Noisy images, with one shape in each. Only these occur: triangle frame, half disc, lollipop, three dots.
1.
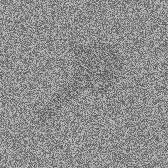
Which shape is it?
lollipop
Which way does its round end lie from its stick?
up and right
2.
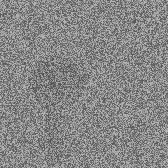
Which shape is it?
lollipop
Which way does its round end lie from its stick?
up
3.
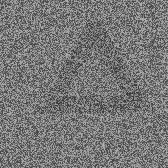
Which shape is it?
triangle frame
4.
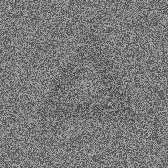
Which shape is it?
triangle frame
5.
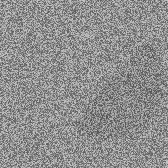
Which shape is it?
half disc
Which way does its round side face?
down and right
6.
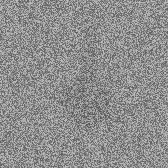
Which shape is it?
lollipop
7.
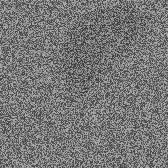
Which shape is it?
half disc
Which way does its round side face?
up and left
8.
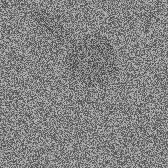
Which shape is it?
lollipop
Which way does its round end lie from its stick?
down and right
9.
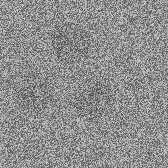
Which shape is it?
three dots
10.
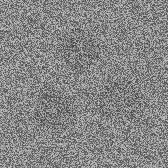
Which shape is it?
three dots
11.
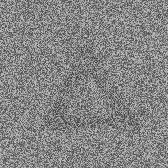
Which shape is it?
triangle frame
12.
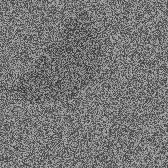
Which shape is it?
half disc
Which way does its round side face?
down and right
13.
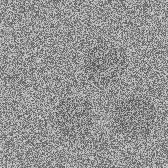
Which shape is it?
three dots
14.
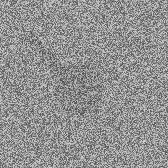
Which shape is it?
lollipop
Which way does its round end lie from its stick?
down and right
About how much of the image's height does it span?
half
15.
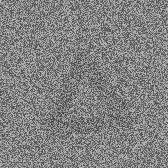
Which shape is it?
triangle frame
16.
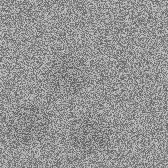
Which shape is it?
three dots
